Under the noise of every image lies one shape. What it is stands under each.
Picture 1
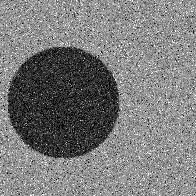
disc
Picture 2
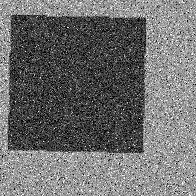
square
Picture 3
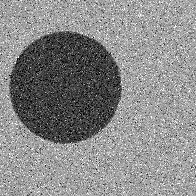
disc
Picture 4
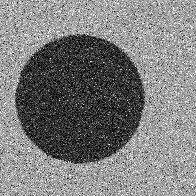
disc
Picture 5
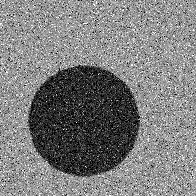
disc
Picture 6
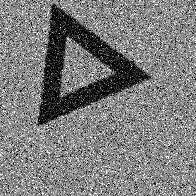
triangle frame
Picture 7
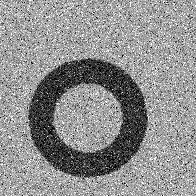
ring
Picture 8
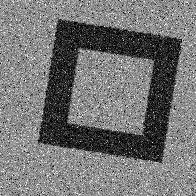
square frame
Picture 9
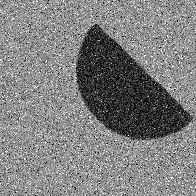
half disc
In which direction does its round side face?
down and left
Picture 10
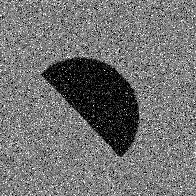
half disc
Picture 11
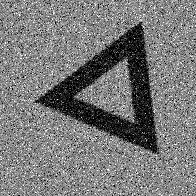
triangle frame
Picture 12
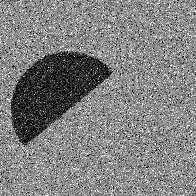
half disc
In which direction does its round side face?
up and left
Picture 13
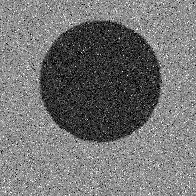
disc
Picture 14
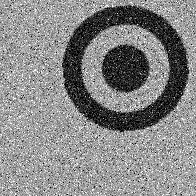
bullseye
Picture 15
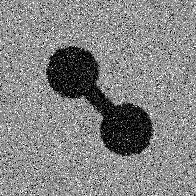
dumbbell
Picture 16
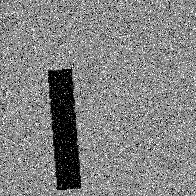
bar
